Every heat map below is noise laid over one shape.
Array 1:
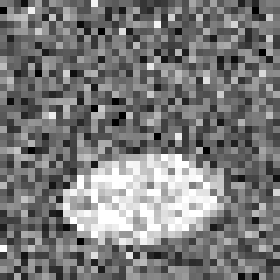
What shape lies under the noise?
ellipse
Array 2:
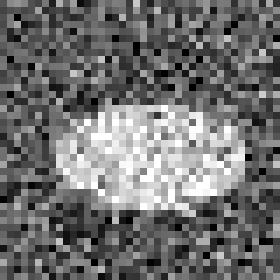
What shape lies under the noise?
ellipse
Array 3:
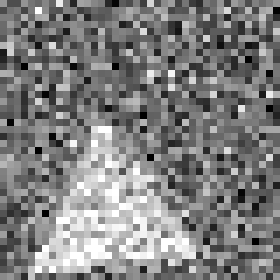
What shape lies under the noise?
triangle
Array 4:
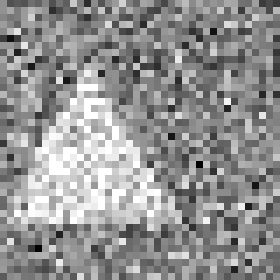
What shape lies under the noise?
triangle
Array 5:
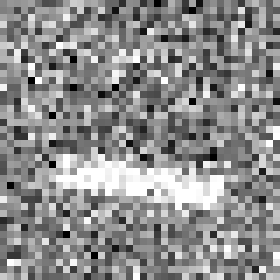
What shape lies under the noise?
bar
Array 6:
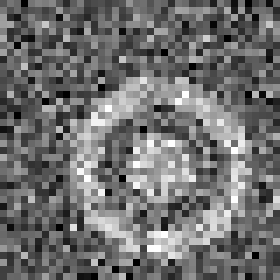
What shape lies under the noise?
bullseye
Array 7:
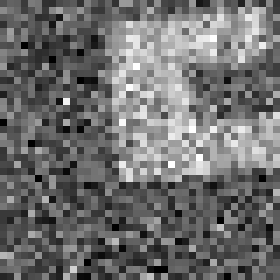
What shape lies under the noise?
square with a notch
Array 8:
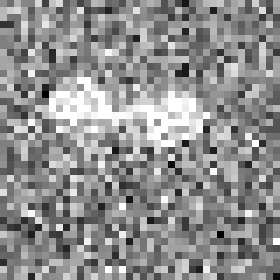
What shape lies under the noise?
dumbbell
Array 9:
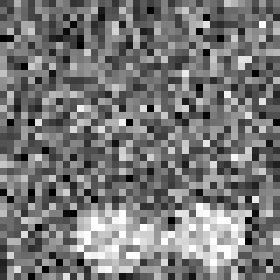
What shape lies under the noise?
dumbbell
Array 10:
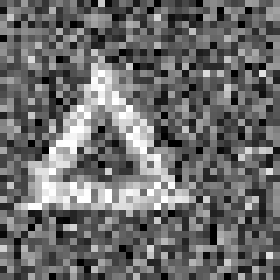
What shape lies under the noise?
triangle frame
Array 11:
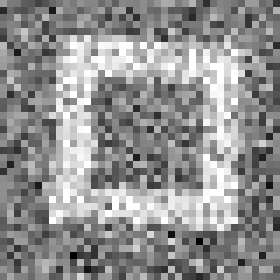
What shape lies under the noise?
square frame
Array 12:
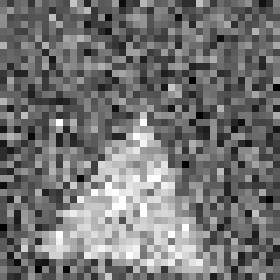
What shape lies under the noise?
triangle
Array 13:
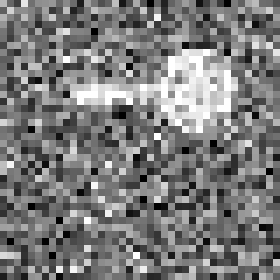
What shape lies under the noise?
lollipop
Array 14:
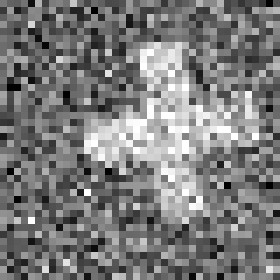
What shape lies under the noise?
cross
